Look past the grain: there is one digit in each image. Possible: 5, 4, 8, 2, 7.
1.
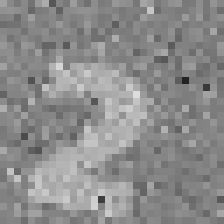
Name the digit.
2
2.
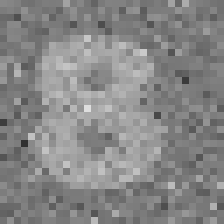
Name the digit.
8
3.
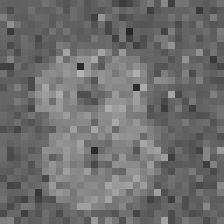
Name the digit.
8
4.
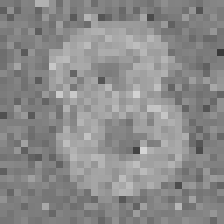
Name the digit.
8
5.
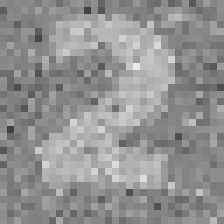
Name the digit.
2
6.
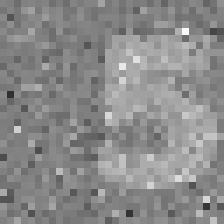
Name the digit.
5
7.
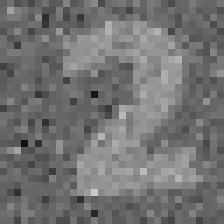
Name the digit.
2
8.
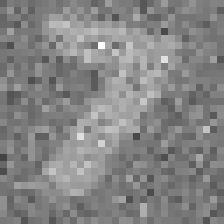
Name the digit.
7
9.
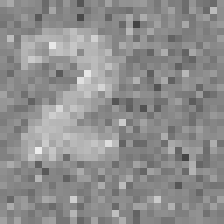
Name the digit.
2
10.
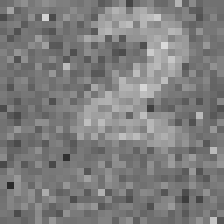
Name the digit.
2
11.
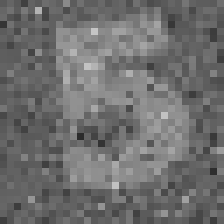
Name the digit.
5
